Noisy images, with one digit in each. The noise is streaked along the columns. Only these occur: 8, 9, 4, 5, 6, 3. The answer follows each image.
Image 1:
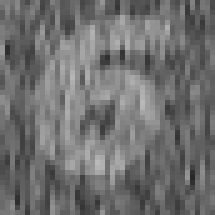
6
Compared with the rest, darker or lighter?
lighter
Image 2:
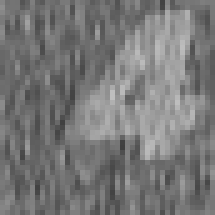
4
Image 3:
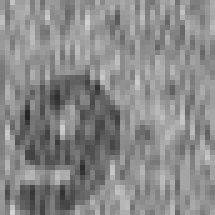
9
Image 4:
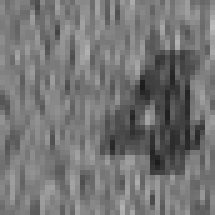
4
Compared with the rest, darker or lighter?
darker
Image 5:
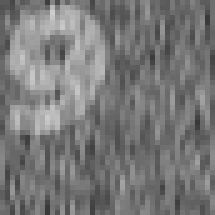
9
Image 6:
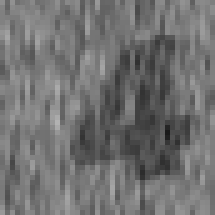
4
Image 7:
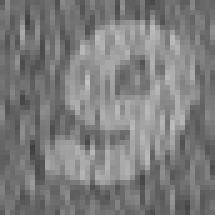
9
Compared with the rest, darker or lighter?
lighter
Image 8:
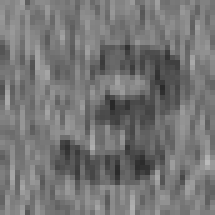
3
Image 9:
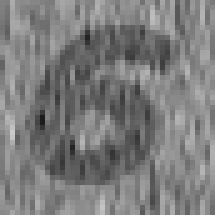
6
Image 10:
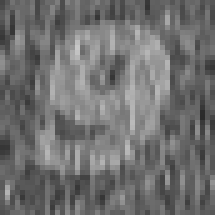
9
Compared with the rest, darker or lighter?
lighter
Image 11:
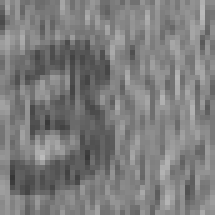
3
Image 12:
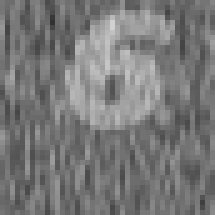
6
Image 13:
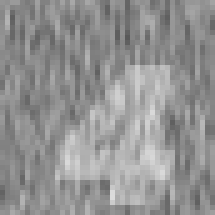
4
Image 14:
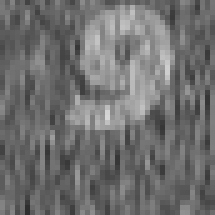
9
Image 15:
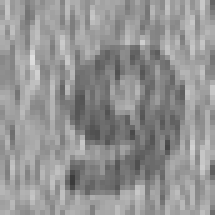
9
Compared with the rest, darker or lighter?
darker
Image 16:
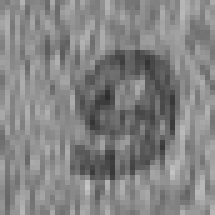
9
